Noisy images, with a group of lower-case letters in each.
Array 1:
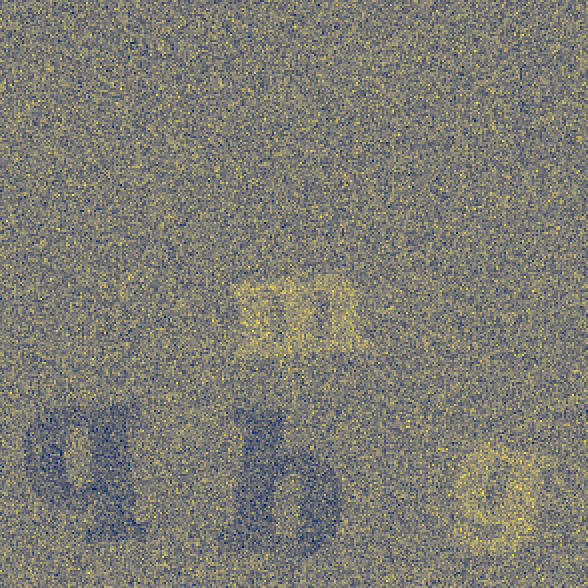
centre: light m; bottom left: dark q; bottom middle: dark b; bottom right: light g
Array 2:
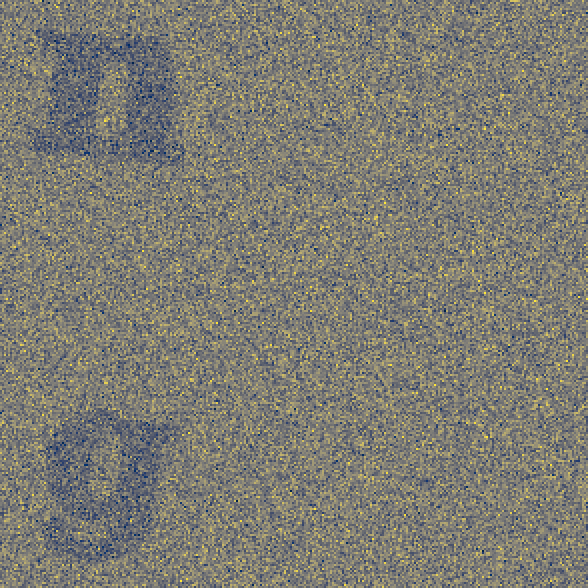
top left: dark n; bottom left: dark g
